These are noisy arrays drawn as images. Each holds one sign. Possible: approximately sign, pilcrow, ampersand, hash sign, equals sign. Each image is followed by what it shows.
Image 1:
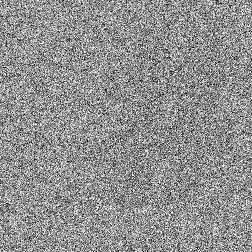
hash sign
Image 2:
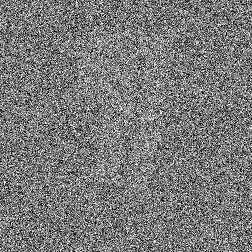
pilcrow
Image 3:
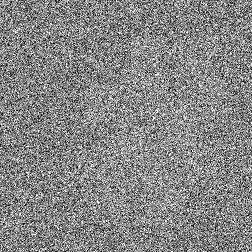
hash sign
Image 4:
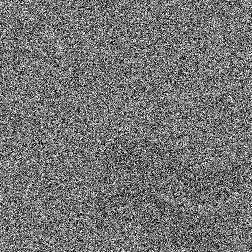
approximately sign
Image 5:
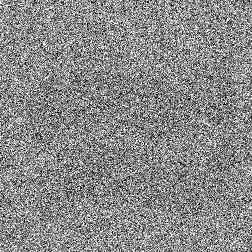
approximately sign
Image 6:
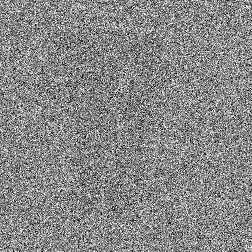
pilcrow
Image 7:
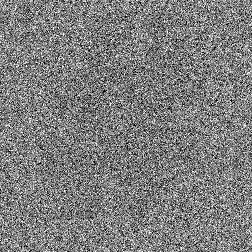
hash sign
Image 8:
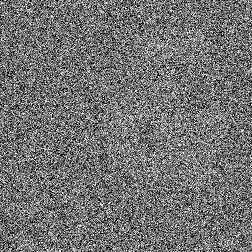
ampersand
